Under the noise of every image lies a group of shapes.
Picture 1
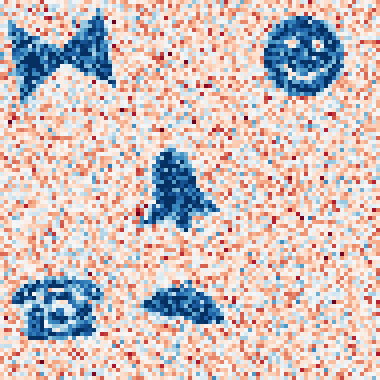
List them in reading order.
top left: bow tie; top right: smiling face; centre: bell; bottom left: telephone; bottom middle: umbrella
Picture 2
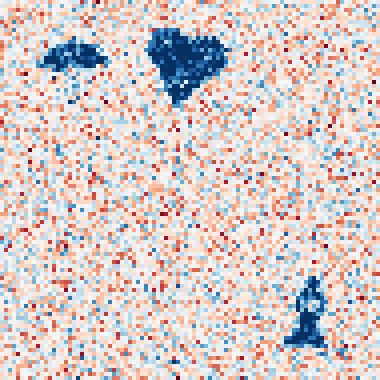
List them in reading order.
top left: umbrella; top middle: heart; bottom right: chess bishop
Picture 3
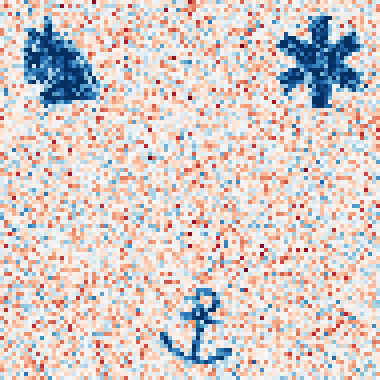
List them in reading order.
top left: chess knight; top right: asterisk; bottom middle: anchor
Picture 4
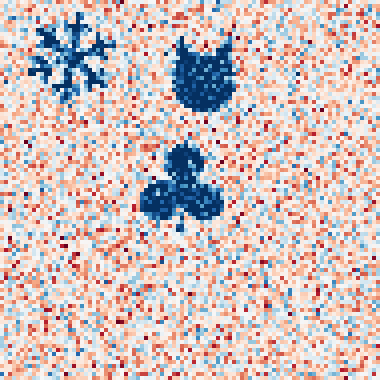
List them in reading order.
top left: snowflake; top middle: cat's head; centre: club
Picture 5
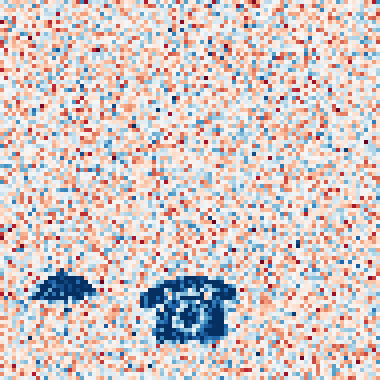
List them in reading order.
bottom left: umbrella; bottom middle: telephone
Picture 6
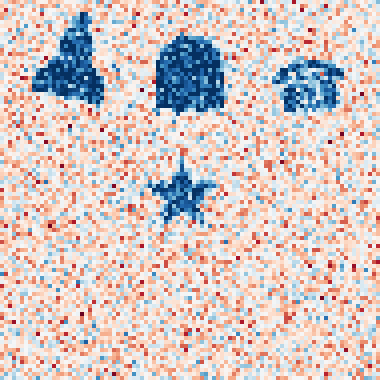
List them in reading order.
top left: chess pawn; top middle: ghost; top right: telephone; centre: star
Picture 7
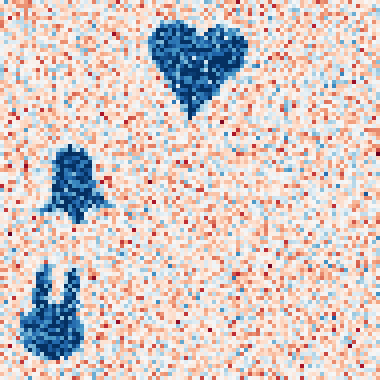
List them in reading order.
top middle: heart; middle left: bell; bottom left: rabbit's head
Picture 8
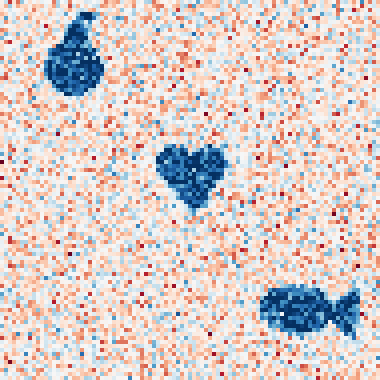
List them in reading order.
top left: pear; centre: heart; bottom right: fish
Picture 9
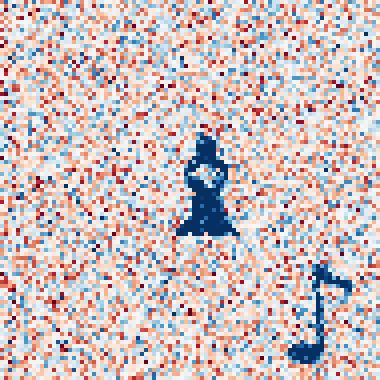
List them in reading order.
centre: chess bishop; bottom right: musical note
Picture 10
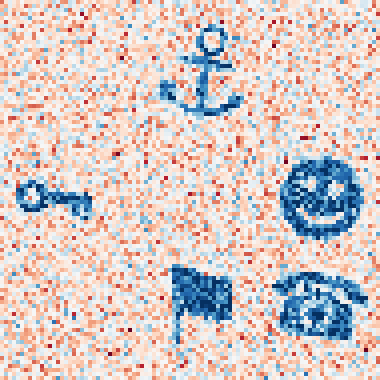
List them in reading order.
top middle: anchor; middle left: key; middle right: smiling face; bottom middle: flag; bottom right: telephone
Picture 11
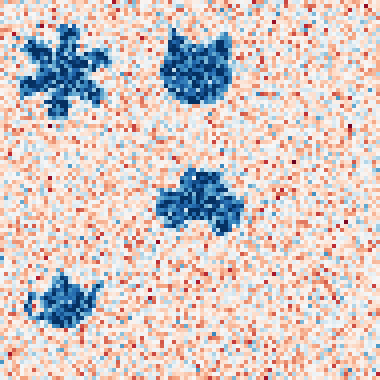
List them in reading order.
top left: asterisk; top middle: cat's head; centre: car; bottom left: teapot
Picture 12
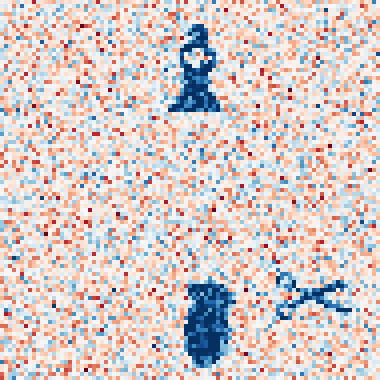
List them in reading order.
top middle: chess bishop; bottom middle: footprint; bottom right: pair of scissors
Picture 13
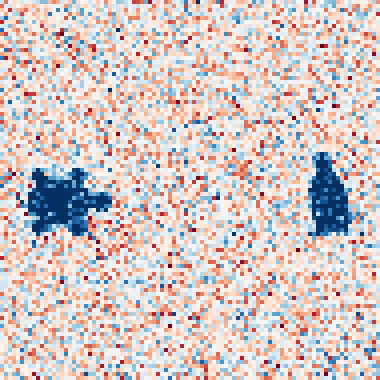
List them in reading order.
middle left: turtle; middle right: bottle
